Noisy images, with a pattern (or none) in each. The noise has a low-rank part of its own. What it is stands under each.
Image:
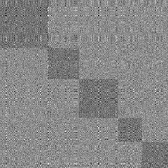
blocks along the diagonal
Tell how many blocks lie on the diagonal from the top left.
5
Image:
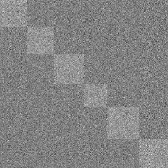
blocks along the diagonal
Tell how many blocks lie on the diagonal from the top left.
6
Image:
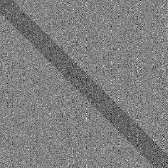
a diagonal band
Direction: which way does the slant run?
top left to bottom right
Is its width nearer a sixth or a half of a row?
a sixth
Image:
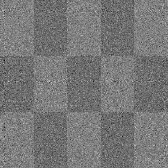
a checkerboard
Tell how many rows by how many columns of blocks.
3 by 5
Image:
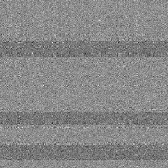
bands of rows
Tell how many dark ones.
3
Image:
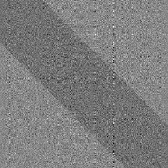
a diagonal band
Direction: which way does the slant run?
top left to bottom right
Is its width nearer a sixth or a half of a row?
a half
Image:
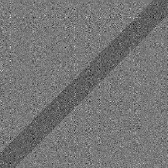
a diagonal band
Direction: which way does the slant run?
bottom left to top right
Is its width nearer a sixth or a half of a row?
a sixth
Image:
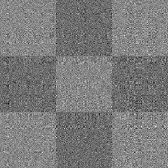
a checkerboard
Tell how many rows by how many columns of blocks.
3 by 3
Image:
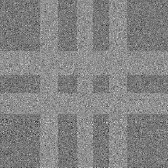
bands of rows crossing bands of columns
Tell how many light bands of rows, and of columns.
2 and 3
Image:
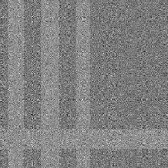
bands of rows crossing bands of columns
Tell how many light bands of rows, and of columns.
1 and 3
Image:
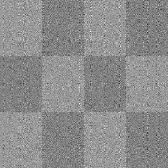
a checkerboard
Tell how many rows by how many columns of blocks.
3 by 4
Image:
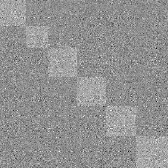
blocks along the diagonal
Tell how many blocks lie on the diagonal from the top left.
6
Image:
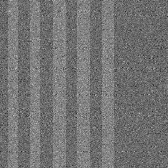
bands of columns
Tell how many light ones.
5
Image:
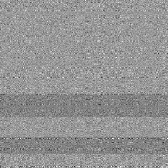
bands of rows
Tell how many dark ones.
2
